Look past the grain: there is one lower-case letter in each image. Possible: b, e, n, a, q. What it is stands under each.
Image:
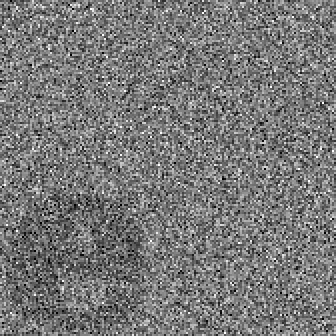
e
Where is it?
bottom left
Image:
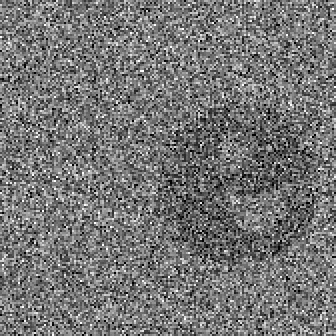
e
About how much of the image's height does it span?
half
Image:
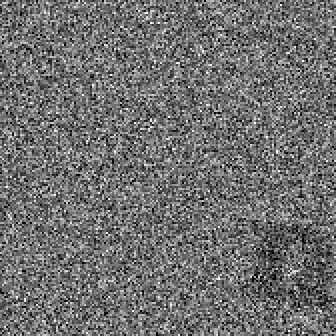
n
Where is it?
bottom right
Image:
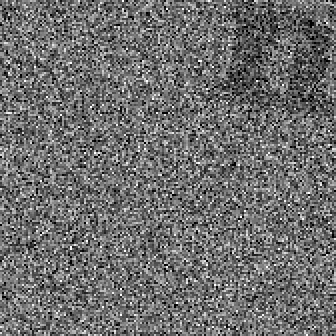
n
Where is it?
top right
